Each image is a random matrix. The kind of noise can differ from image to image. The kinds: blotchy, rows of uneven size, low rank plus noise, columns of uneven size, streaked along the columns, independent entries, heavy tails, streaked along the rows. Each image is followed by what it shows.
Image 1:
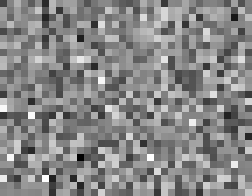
low rank plus noise
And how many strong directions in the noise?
five to eight
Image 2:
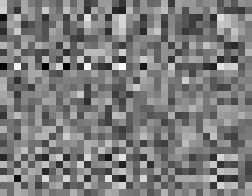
low rank plus noise
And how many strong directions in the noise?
one
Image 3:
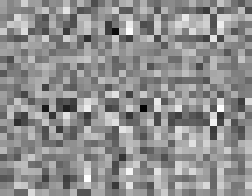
low rank plus noise
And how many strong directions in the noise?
one
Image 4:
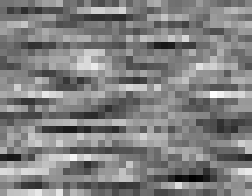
streaked along the rows
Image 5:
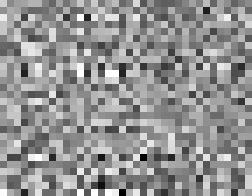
low rank plus noise
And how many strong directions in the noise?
two
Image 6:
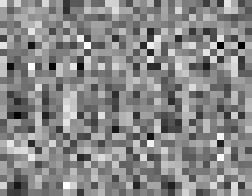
low rank plus noise
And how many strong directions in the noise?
three or four
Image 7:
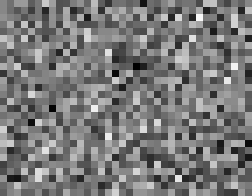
independent entries
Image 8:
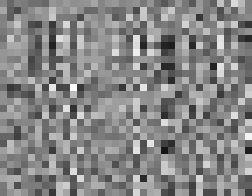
low rank plus noise
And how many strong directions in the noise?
one
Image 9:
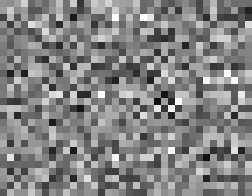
low rank plus noise
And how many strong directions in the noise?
three or four
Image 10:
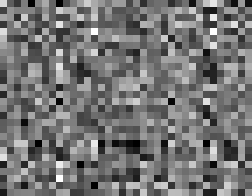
low rank plus noise
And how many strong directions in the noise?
two
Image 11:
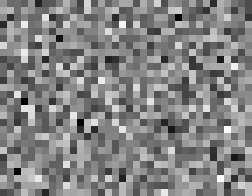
independent entries
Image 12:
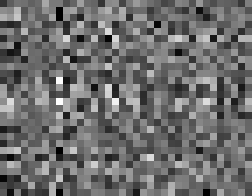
low rank plus noise
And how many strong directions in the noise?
three or four
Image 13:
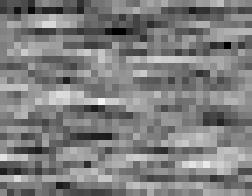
streaked along the rows
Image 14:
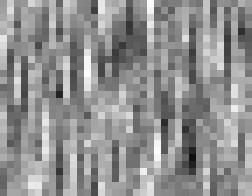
streaked along the columns
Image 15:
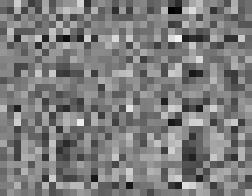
low rank plus noise
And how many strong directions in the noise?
one
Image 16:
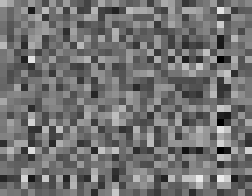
low rank plus noise
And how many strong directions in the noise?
one
